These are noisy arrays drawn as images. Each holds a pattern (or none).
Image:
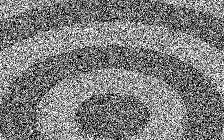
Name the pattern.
rings round one point
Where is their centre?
bottom middle
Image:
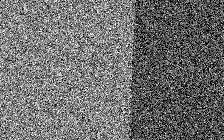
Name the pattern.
a sharp edge
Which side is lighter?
left
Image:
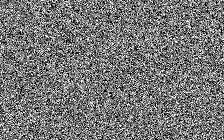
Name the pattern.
only noise
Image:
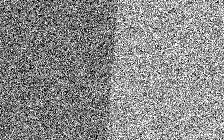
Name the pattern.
a sharp edge
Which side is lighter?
right
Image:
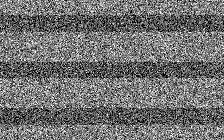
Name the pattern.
horizontal stripes
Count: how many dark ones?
3
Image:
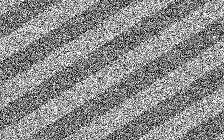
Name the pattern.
diagonal stripes
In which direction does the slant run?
bottom left to top right
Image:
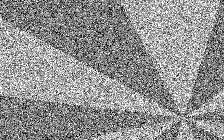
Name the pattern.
spokes from one point
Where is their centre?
bottom right
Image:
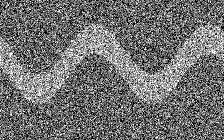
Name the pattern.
a wavy band
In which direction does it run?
left to right
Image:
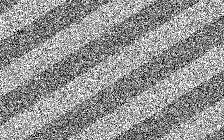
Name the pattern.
diagonal stripes
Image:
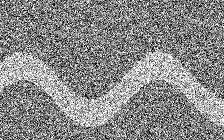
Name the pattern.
a wavy band
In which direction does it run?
left to right
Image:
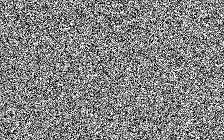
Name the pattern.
only noise
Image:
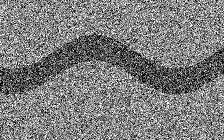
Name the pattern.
a wavy band
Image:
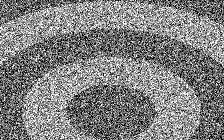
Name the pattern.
rings round one point
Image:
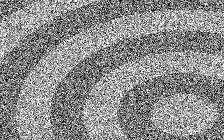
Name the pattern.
rings round one point
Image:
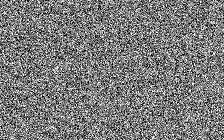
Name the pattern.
only noise
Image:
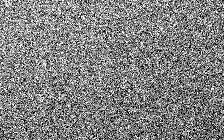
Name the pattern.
a smooth slope
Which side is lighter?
top left
